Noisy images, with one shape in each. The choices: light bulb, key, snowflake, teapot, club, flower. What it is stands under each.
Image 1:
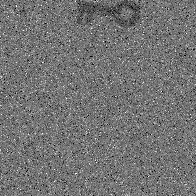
key
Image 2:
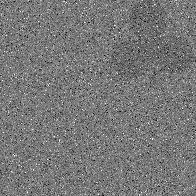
club
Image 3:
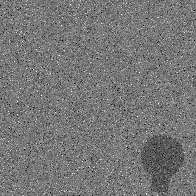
light bulb
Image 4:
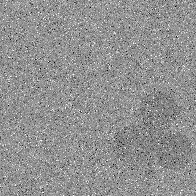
club
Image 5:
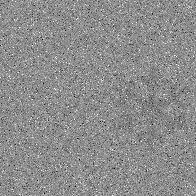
snowflake
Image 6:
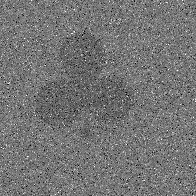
club
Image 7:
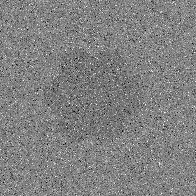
flower
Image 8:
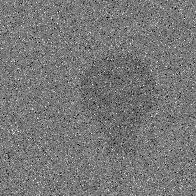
light bulb
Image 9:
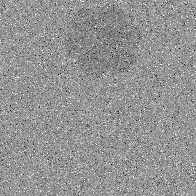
flower
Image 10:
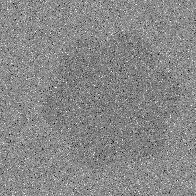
flower
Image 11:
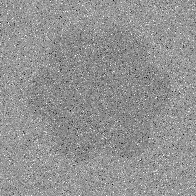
flower
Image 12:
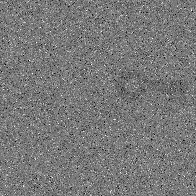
key
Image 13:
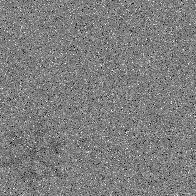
snowflake
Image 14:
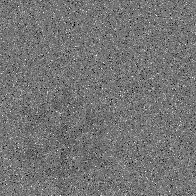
snowflake
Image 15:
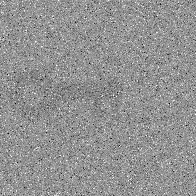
key
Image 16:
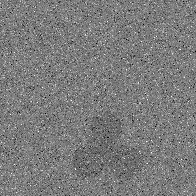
club
